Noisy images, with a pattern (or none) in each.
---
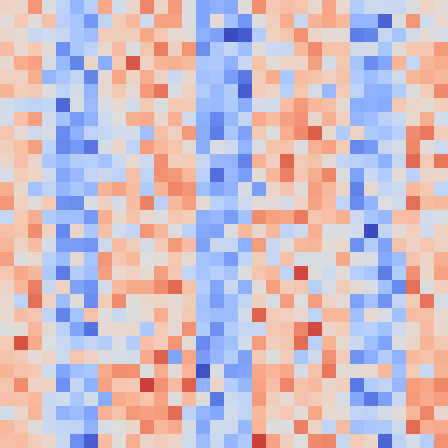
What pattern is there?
vertical stripes
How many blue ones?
3
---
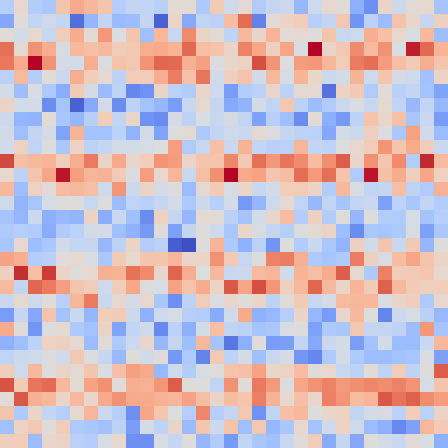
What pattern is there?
horizontal stripes
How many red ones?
4
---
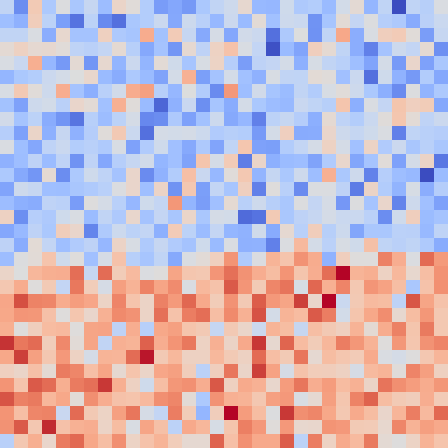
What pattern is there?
a sharp edge
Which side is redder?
bottom
